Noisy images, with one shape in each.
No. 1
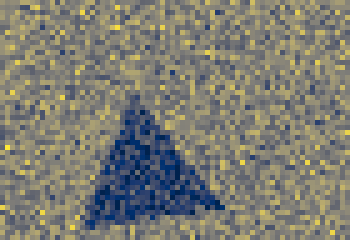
triangle
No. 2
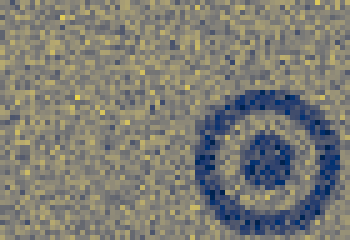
bullseye
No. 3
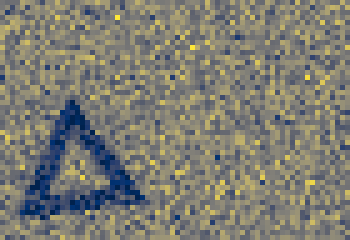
triangle frame
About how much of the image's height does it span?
half
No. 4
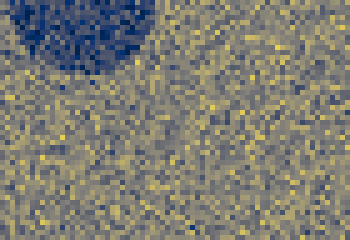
half disc
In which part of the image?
top left
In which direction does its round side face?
down
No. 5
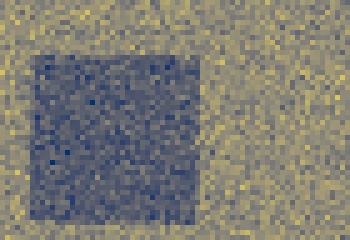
square
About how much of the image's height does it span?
two thirds
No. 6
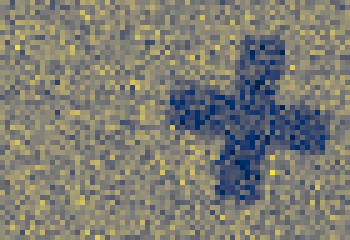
cross
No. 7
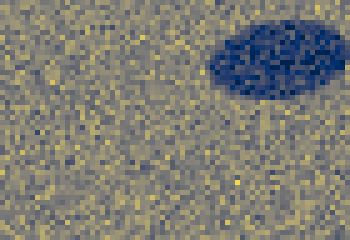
ellipse
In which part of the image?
top right
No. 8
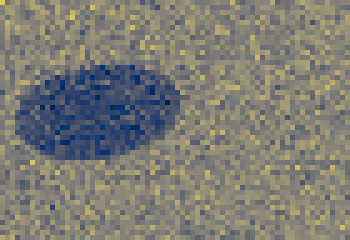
ellipse
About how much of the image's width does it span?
half
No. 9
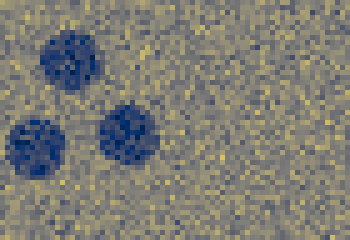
three dots
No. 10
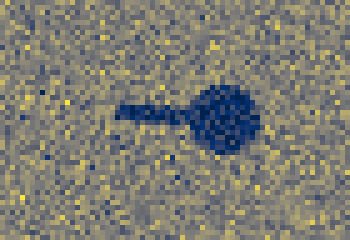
lollipop
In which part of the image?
centre
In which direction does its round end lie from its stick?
right
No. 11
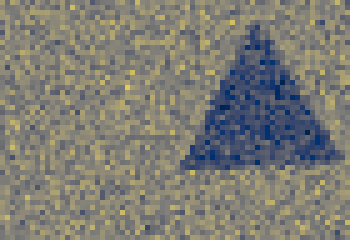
triangle
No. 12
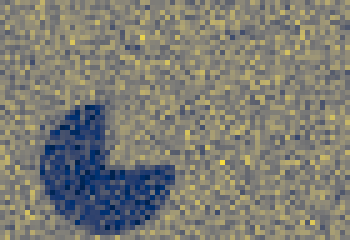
disc with a wedge cut out
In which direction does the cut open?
up and right
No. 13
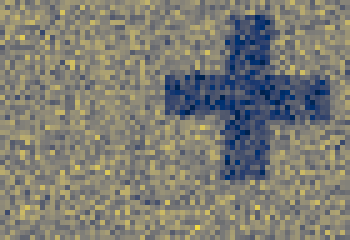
cross
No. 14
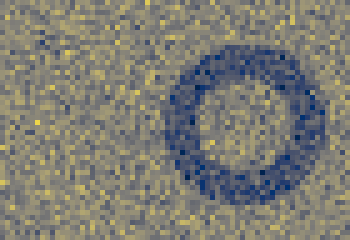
ring
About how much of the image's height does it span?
two thirds
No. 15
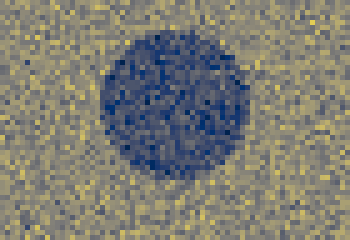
disc
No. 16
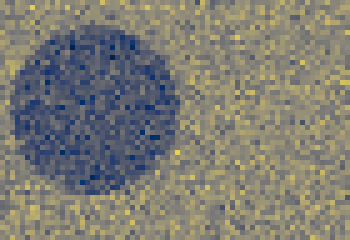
disc
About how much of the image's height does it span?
two thirds
